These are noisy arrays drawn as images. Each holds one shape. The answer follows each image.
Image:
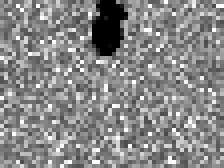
footprint
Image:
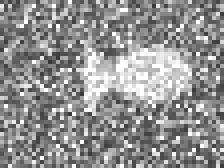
fish
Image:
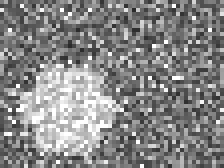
flower
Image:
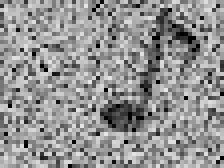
musical note
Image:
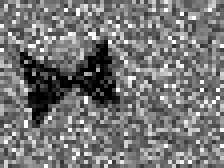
bow tie
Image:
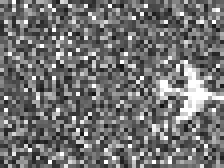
airplane
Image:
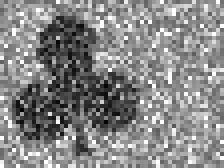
club
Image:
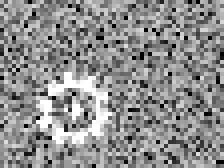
gear
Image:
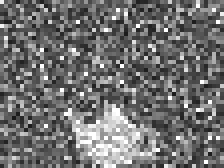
teapot
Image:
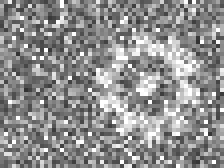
gear
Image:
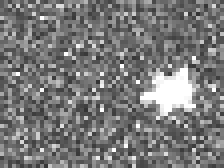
turtle
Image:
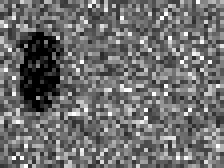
footprint
